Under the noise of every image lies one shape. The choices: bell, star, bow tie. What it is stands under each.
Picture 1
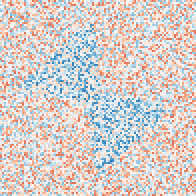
bow tie
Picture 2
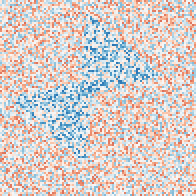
bow tie
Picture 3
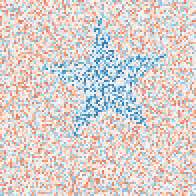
star
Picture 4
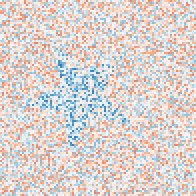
star
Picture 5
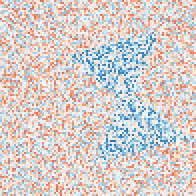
bow tie
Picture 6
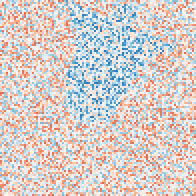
bell
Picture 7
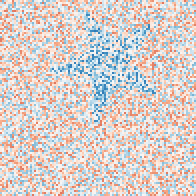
star
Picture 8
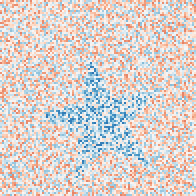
star
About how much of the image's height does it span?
two thirds
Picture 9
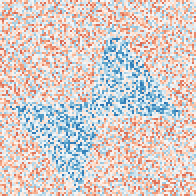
bow tie
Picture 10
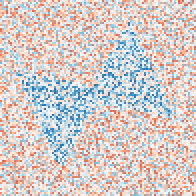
bow tie
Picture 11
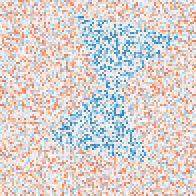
bow tie
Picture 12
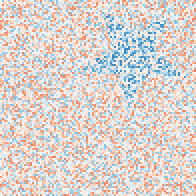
star
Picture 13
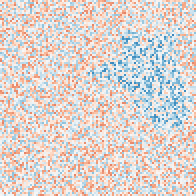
bell
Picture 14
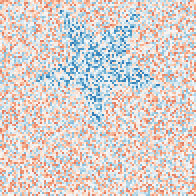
star
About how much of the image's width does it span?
two thirds
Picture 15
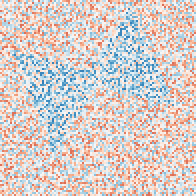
bow tie
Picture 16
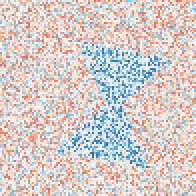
bow tie
